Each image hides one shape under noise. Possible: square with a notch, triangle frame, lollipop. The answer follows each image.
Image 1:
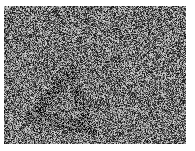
triangle frame
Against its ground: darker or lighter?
darker
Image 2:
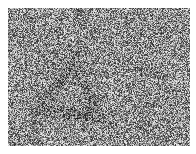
triangle frame
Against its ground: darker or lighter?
darker
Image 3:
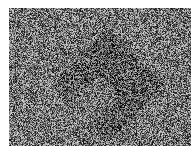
square with a notch
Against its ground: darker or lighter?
darker
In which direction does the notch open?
down and left
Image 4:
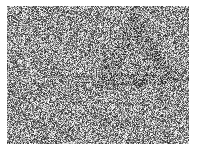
triangle frame
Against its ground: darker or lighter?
darker
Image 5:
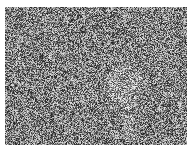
lollipop
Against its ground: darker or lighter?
lighter
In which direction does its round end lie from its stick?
up
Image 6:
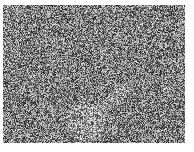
lollipop
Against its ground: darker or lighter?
lighter
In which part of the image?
bottom middle
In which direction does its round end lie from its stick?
down and left
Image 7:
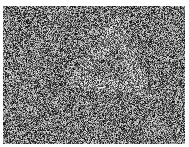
triangle frame
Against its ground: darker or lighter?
lighter
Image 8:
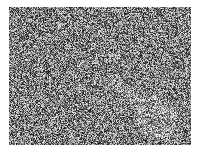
lollipop
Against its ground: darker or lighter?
lighter
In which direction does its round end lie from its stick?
down and right
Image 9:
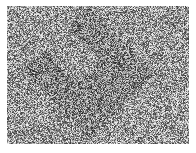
square with a notch
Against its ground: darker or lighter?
darker
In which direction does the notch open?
up and left
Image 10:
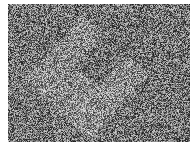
square with a notch
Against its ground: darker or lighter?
lighter
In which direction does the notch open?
up and right
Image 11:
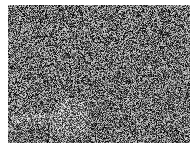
lollipop
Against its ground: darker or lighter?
lighter
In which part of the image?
bottom left
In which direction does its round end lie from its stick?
right
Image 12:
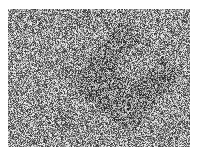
square with a notch
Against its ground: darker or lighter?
darker
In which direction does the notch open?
up and right
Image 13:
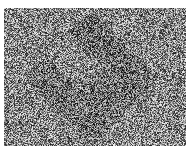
square with a notch
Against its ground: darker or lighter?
darker
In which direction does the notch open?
up and left
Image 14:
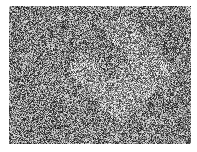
square with a notch
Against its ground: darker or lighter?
lighter
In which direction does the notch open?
up and left
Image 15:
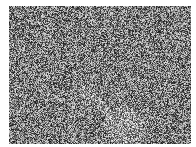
lollipop
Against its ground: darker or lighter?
lighter
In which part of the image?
bottom middle
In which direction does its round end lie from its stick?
down and right
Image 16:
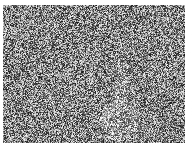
lollipop
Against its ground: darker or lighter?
lighter
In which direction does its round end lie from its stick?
down
